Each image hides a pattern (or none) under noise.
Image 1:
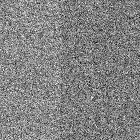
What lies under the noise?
a sharp edge
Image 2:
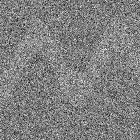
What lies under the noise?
a wavy band
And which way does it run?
left to right
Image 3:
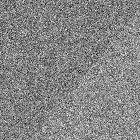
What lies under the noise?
a sharp edge
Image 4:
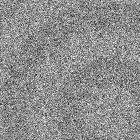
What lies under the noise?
rings round one point
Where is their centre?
bottom right
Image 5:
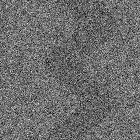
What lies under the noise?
a wavy band
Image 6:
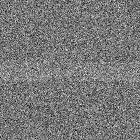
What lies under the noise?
one horizontal stripe
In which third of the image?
middle
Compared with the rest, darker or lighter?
lighter
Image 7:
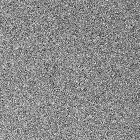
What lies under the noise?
a smooth slope
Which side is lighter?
bottom left
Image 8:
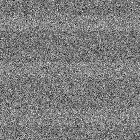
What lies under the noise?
horizontal stripes
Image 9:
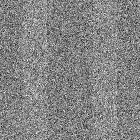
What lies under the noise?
vertical stripes
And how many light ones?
2
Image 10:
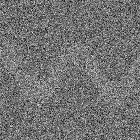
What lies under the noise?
a wavy band
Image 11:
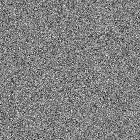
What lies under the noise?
only noise
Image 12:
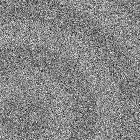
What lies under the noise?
rings round one point
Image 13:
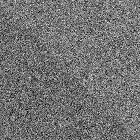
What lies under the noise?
a sharp edge
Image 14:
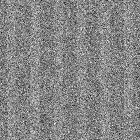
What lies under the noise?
vertical stripes
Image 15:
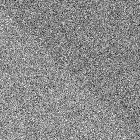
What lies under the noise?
a sharp edge
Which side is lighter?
bottom left
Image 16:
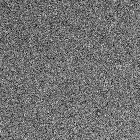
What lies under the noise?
a smooth slope
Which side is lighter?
bottom right
